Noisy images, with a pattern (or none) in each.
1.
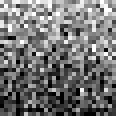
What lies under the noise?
a smooth slope
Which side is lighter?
top
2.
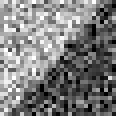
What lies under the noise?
a sharp edge
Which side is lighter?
top left
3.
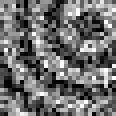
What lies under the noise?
rings round one point
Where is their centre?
top right
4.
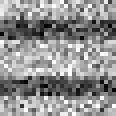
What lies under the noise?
horizontal stripes
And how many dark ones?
2
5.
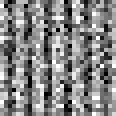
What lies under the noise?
vertical stripes
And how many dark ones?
6
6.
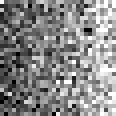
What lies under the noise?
a smooth slope
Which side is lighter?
right
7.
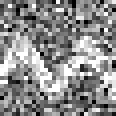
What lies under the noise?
a wavy band
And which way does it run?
left to right
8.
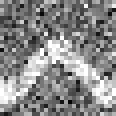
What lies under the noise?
a wavy band
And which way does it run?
left to right
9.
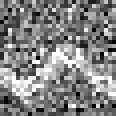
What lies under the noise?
a wavy band
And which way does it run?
left to right
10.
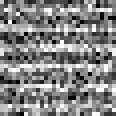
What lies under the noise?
horizontal stripes
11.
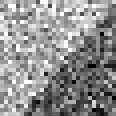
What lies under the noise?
a sharp edge
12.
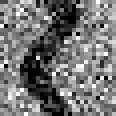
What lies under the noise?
a wavy band
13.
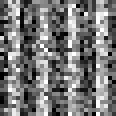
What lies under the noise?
vertical stripes
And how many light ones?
4
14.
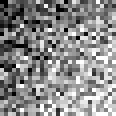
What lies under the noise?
a smooth slope
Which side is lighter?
bottom right
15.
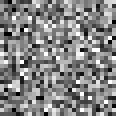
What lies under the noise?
only noise
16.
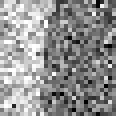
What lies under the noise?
a sharp edge
